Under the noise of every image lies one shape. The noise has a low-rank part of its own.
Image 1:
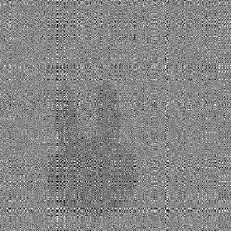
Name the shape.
rabbit's head
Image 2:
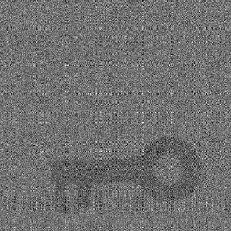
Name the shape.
key
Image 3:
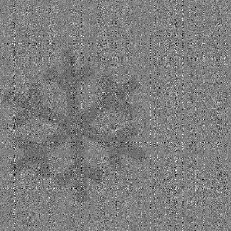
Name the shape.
snowflake
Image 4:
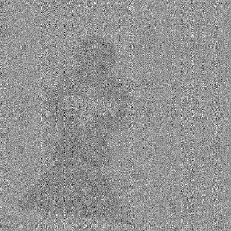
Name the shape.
chess bishop
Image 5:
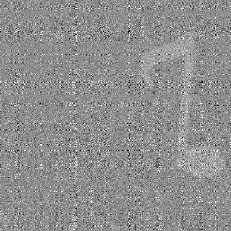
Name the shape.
musical note
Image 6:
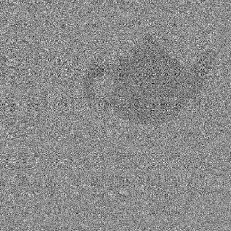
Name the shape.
teapot
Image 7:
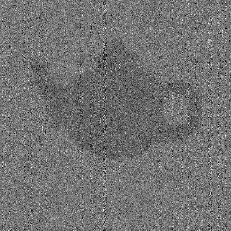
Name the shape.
teapot
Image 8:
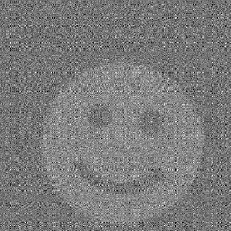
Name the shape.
smiling face
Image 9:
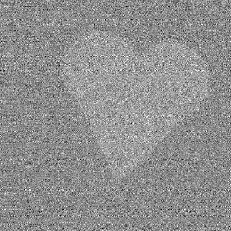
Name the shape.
heart
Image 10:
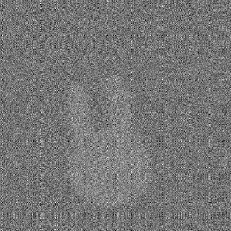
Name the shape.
rabbit's head
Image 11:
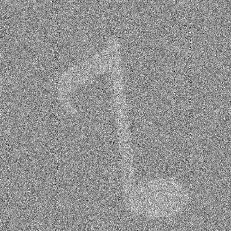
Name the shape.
musical note
